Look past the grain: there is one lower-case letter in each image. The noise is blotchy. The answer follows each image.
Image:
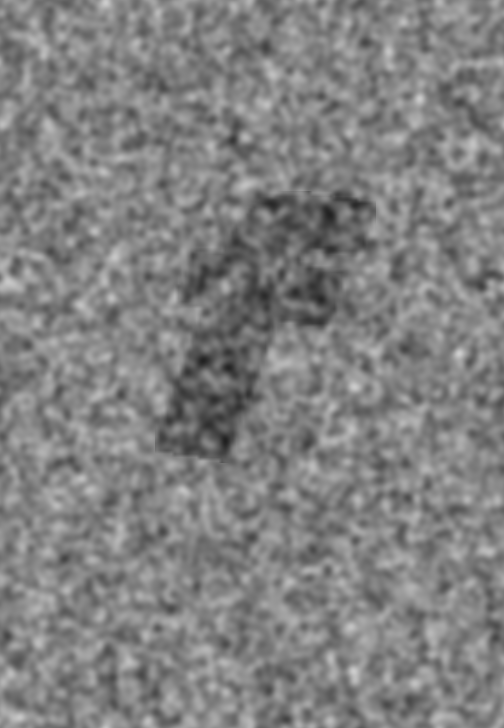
f
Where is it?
centre
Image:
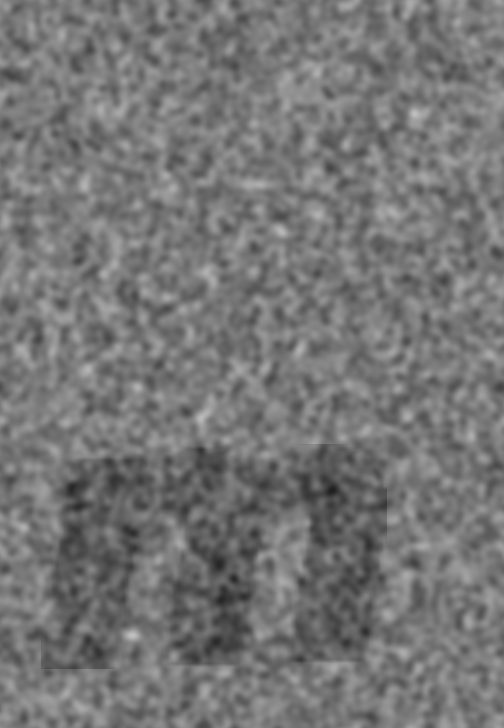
m
